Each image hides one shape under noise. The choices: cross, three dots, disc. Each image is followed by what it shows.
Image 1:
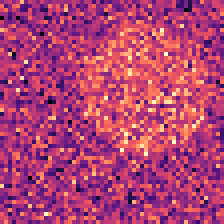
disc
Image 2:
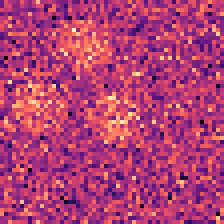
three dots
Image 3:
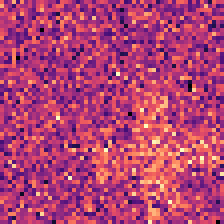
cross
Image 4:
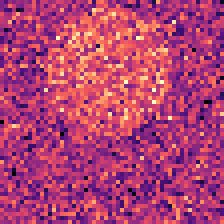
disc
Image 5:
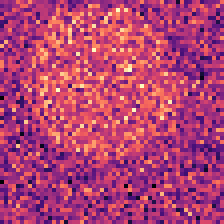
disc
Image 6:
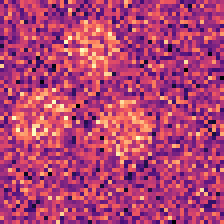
three dots
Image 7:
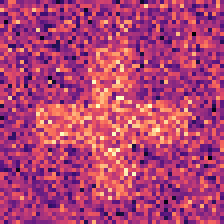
cross
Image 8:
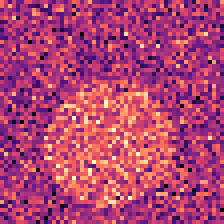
disc
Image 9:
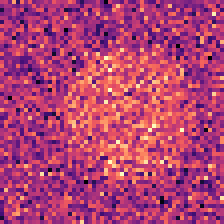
disc
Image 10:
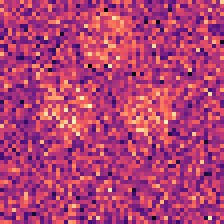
three dots
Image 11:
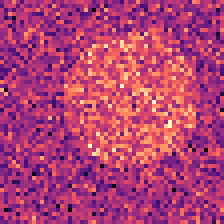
disc
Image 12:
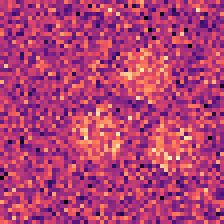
three dots
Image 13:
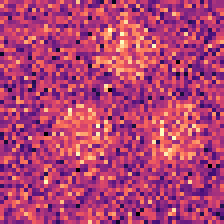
three dots
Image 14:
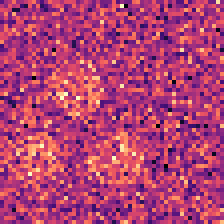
three dots
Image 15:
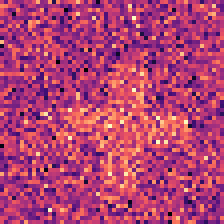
cross
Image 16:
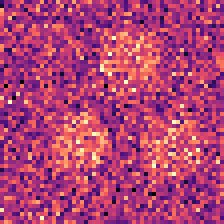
three dots
